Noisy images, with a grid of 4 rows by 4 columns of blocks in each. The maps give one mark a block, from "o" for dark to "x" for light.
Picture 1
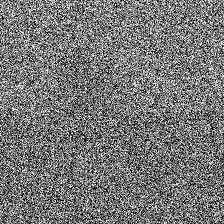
x x x x
x o x x
o o o o
o o o o
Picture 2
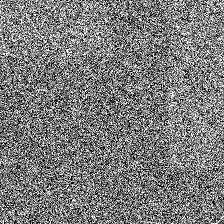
x x o x
o o o x
o o o x
o o o o
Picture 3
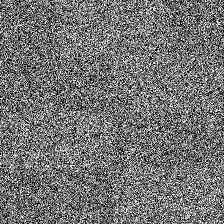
o x x o
o o x x
x x o o
o o x x
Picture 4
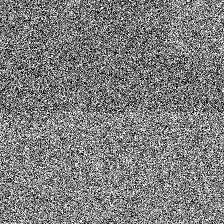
o o o x
o o o o
x x x x
x x x x
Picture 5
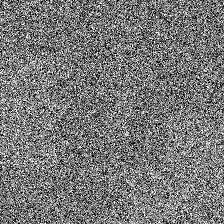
o o o o
x o o o
x o o x
o o x x
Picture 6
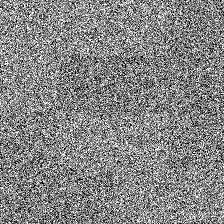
x x x o
x o o o
o x x o
o o x x
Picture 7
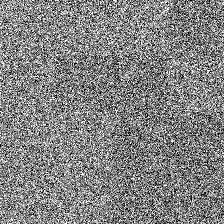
x x x o
x o o x
x x o o
x x o o
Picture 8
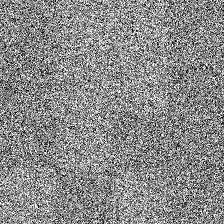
o x x o
o x x o
o x o o
x o x o
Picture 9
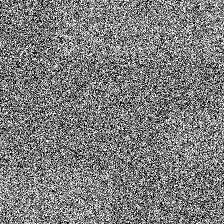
o x x x
o o o o
o o o x
x x o o
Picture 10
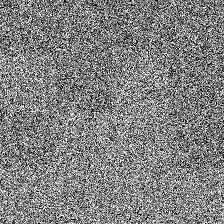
o o o o
x o x o
o x x o
x x x x
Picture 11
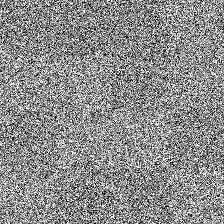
o o o x
x x o x
o x x o
x o o x
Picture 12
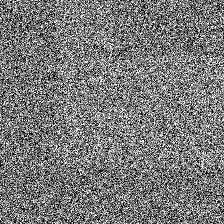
o x o o
o x x x
o x x x
o o o o
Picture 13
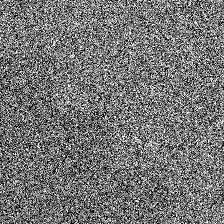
x x x x
o x x x
o o x x
o o o x
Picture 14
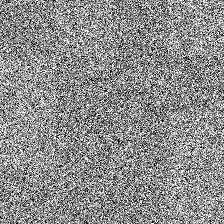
o x o x
x o o o
x o o x
o o o x
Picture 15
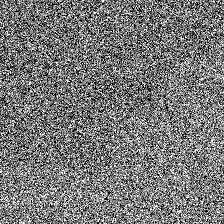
o o o o
o o o x
o o x x
x x x x
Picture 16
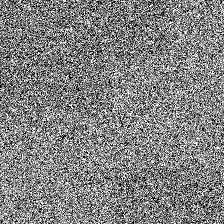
o o o x
o o x x
x x x x
x x o o
